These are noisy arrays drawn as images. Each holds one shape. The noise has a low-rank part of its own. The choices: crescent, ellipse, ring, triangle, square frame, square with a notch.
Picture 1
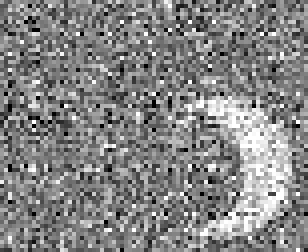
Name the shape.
crescent
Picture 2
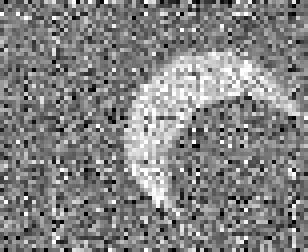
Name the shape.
crescent
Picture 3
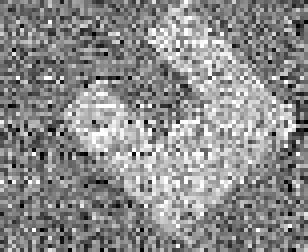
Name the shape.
square with a notch
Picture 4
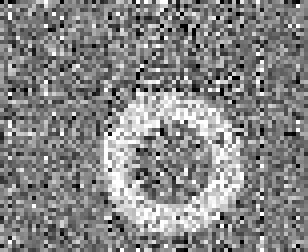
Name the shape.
ring
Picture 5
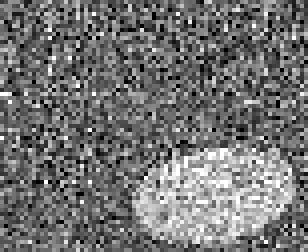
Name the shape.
ellipse
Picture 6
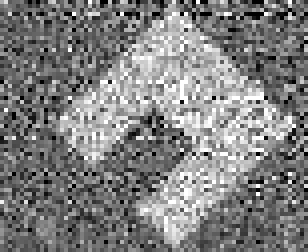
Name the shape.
square with a notch
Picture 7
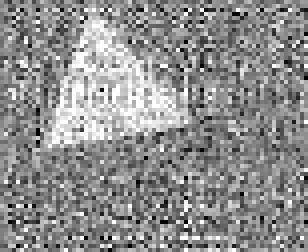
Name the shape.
triangle
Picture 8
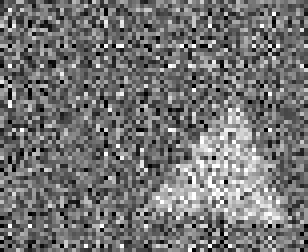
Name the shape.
triangle
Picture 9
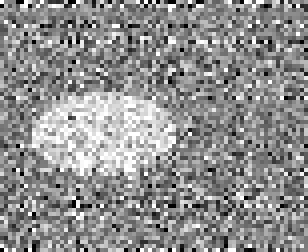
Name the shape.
ellipse
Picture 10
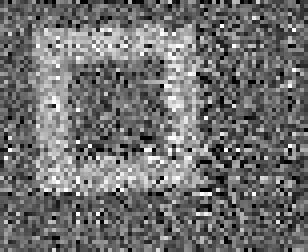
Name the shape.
square frame
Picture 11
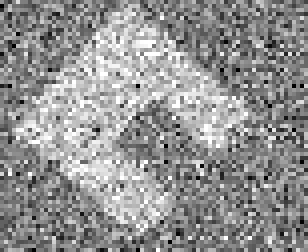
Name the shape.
square with a notch
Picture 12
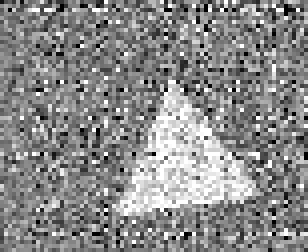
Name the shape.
triangle
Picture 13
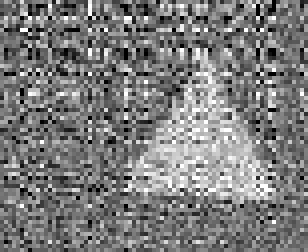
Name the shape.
triangle
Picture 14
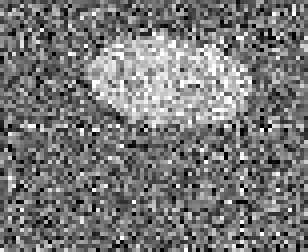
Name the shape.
ellipse
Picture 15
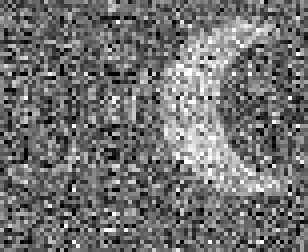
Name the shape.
crescent
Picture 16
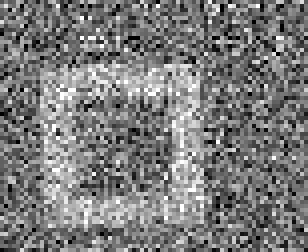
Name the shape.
square frame
